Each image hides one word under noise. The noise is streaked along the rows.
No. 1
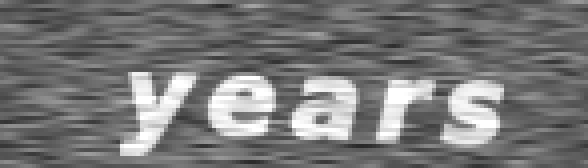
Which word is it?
years
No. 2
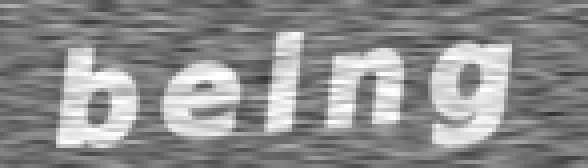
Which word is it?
being
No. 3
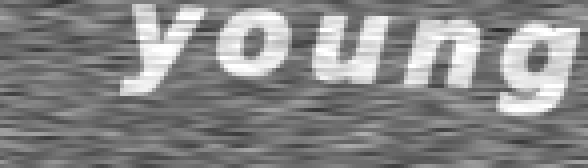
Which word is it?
young
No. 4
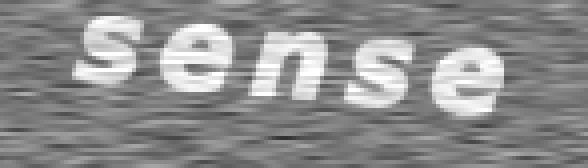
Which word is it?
sense
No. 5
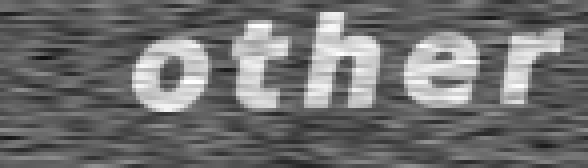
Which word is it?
other
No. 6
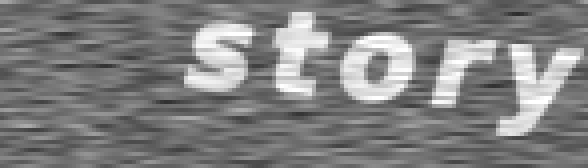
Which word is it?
story
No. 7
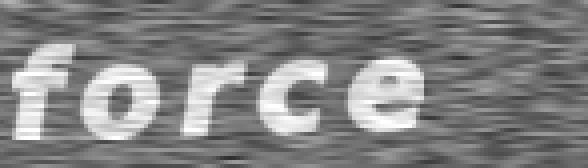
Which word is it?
force
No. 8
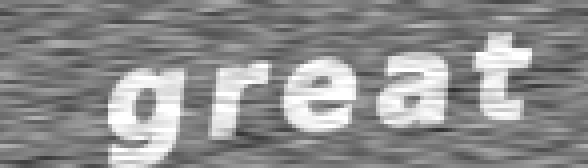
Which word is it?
great
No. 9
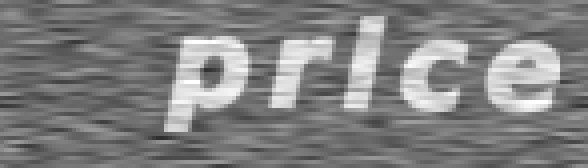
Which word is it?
price
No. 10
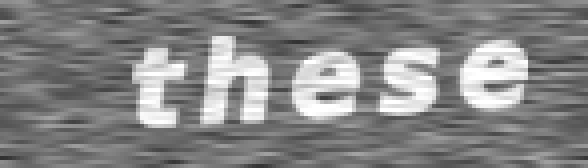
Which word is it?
these
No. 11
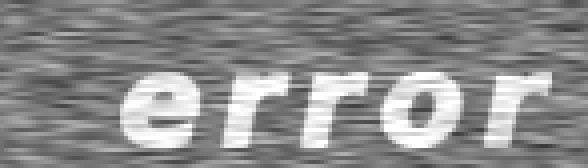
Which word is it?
error
